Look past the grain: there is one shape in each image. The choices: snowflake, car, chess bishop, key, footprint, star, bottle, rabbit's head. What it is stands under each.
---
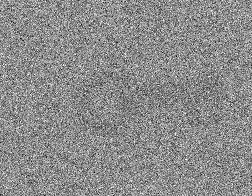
key
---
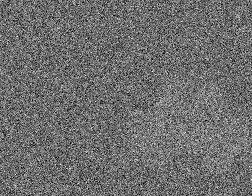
car
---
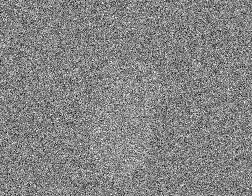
footprint
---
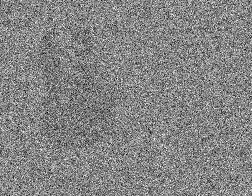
rabbit's head
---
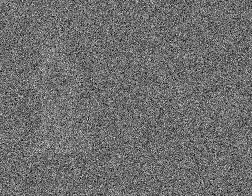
chess bishop
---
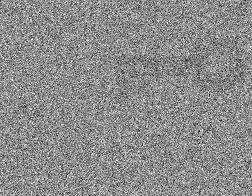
key
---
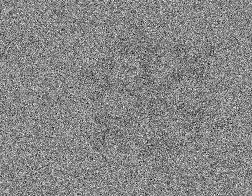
snowflake
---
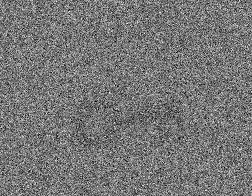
key
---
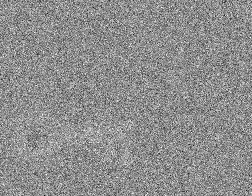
key
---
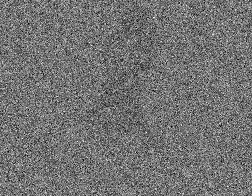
chess bishop
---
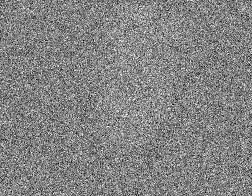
footprint
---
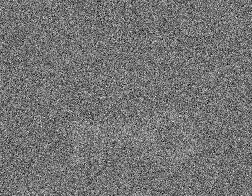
key
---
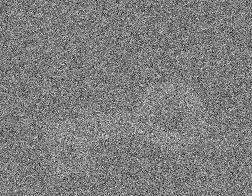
key
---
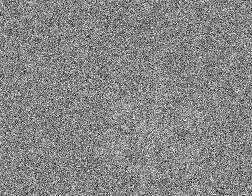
snowflake
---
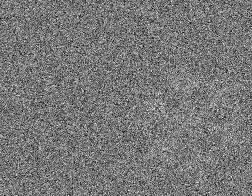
snowflake
